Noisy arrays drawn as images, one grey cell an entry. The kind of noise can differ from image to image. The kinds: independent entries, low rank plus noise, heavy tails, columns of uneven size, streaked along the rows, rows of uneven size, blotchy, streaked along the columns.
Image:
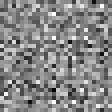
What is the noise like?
low rank plus noise
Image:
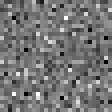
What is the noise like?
heavy tails
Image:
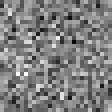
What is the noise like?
independent entries
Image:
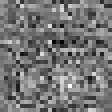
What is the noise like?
low rank plus noise
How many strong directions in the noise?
two
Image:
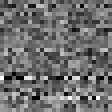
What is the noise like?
rows of uneven size
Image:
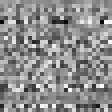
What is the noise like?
rows of uneven size
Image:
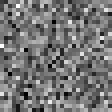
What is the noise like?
independent entries
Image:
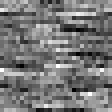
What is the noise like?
streaked along the rows
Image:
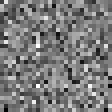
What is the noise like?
independent entries
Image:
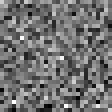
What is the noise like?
independent entries
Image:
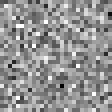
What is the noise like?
independent entries
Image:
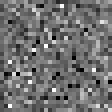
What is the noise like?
heavy tails
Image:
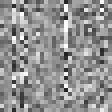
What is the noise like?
columns of uneven size
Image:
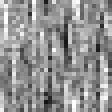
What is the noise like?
streaked along the columns
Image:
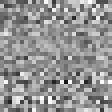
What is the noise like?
rows of uneven size
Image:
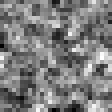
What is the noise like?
blotchy
